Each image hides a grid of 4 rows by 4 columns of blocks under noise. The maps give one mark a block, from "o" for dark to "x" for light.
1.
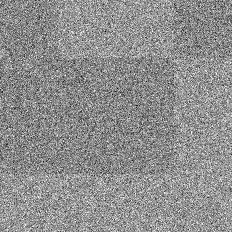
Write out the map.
o x x o
o o o x
o o o x
x x x x
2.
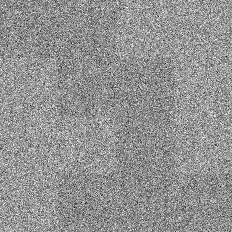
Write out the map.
o o x x
x o o x
x x o x
x o o o
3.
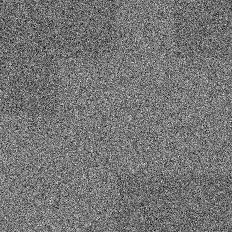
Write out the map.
o o x o
o x x x
x x x x
x x o o
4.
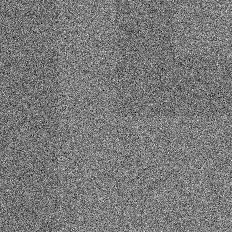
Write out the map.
o x o x
o x o o
o x x x
o x x x
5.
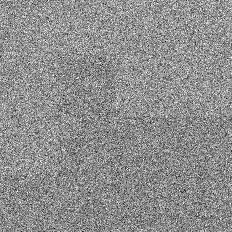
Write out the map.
x x x x
x o x x
x o o o
o o o o
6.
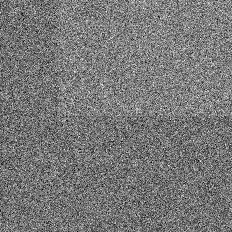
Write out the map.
o x x x
o x x x
o o o o
o o o o
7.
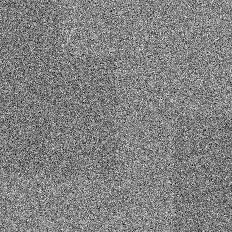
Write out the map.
o x x x
o o x x
o o x o
x x x o
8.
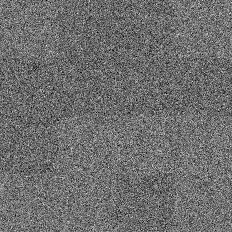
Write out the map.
x o o x
o o o o
o x x x
x x o x
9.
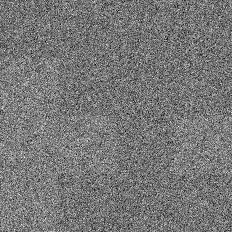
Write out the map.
o o o o
x o o o
x x o x
x o o o
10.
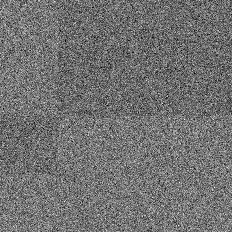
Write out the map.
x o o o
x o o o
o x x x
x x x x
